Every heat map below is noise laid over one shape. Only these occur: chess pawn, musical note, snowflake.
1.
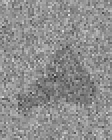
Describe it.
dark chess pawn
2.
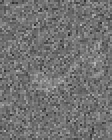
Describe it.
light musical note
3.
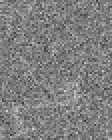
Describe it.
light musical note
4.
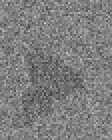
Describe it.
dark chess pawn
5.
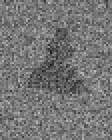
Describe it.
dark chess pawn
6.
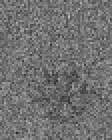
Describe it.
dark snowflake
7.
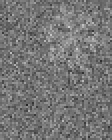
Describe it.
light snowflake
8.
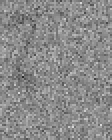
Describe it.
dark musical note
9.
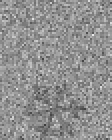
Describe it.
dark snowflake
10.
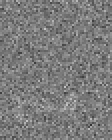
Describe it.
light musical note
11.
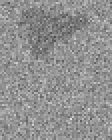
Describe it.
dark chess pawn
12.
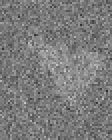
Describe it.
light chess pawn
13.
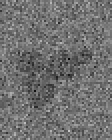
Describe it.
dark chess pawn
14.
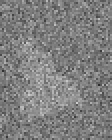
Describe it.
light chess pawn
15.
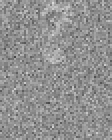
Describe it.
light musical note, top middle
